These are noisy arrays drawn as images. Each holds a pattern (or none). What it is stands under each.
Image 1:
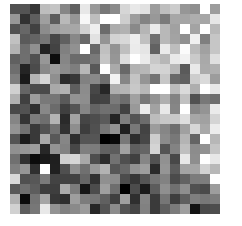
a sharp edge
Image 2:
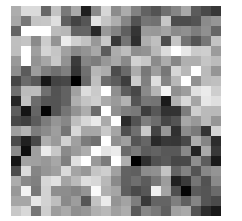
spokes from one point
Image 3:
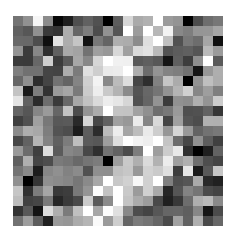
a wavy band
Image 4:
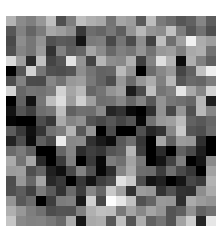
a wavy band
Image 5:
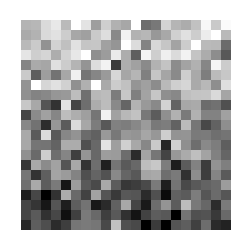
a smooth slope
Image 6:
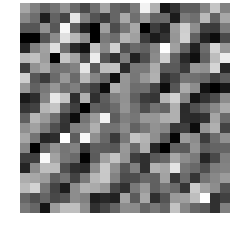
diagonal stripes
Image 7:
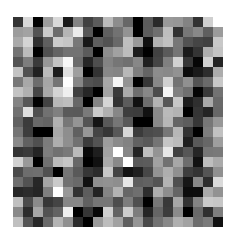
vertical stripes
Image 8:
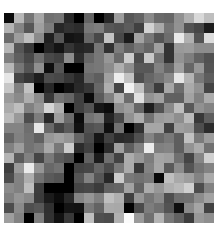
a wavy band
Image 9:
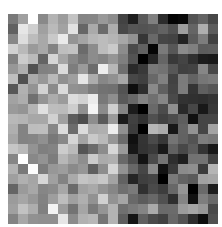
a sharp edge
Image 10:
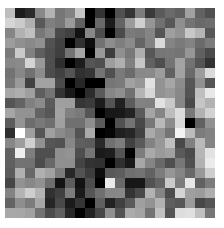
a wavy band
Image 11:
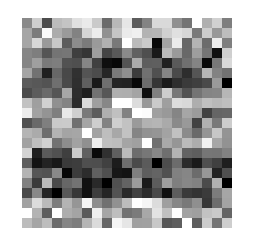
horizontal stripes
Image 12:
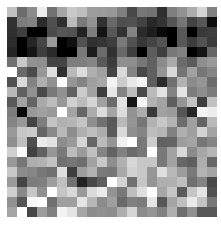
one horizontal stripe
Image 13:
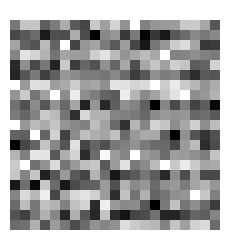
horizontal stripes
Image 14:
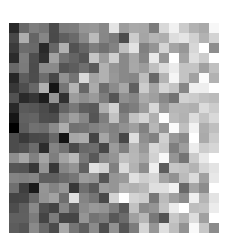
a smooth slope
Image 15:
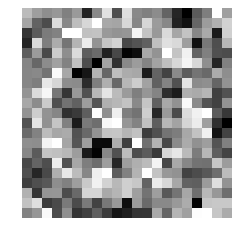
rings round one point
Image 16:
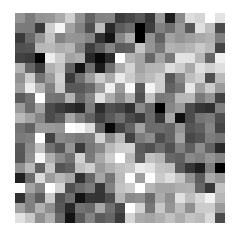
spokes from one point
